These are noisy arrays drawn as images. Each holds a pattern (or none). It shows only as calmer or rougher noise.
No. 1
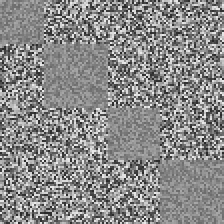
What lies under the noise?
blocks along the diagonal
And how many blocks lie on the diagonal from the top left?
4
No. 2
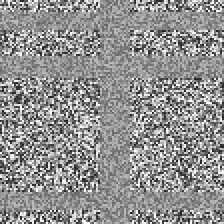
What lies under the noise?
bands of rows crossing bands of columns
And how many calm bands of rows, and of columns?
3 and 1
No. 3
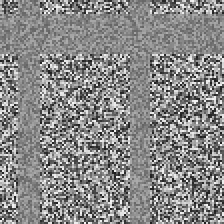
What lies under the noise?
bands of rows crossing bands of columns
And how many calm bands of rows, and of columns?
1 and 2
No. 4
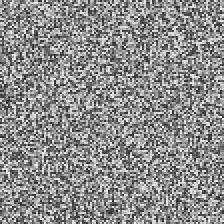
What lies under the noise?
only noise
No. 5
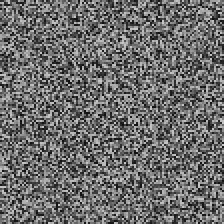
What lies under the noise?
only noise
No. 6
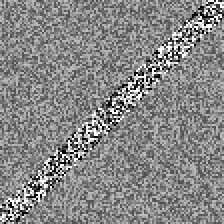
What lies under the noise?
a diagonal band
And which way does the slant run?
bottom left to top right
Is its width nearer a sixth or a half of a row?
a sixth
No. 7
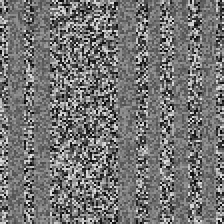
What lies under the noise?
bands of columns
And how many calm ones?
6
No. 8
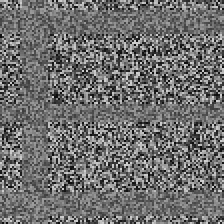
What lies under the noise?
bands of rows crossing bands of columns
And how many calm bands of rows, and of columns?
3 and 1
